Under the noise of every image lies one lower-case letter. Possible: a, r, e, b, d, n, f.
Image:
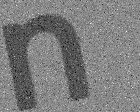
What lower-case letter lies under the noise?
n
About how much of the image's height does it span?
nearly all
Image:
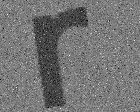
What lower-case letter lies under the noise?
r
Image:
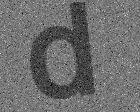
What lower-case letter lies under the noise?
d
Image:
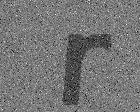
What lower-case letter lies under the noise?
r
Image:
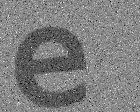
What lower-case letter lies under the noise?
e
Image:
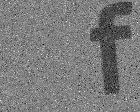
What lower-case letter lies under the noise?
f
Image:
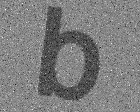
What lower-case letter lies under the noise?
b
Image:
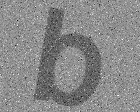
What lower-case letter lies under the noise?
b
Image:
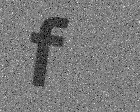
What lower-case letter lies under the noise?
f
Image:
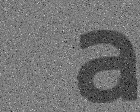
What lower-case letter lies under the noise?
a
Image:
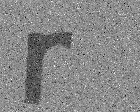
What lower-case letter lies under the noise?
r
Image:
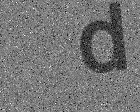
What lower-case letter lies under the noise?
d
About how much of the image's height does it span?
two thirds
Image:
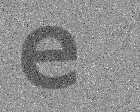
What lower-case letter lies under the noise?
e
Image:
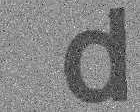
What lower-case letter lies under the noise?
d
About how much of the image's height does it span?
nearly all
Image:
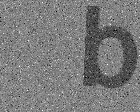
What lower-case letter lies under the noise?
b
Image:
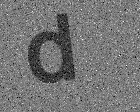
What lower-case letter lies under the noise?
d
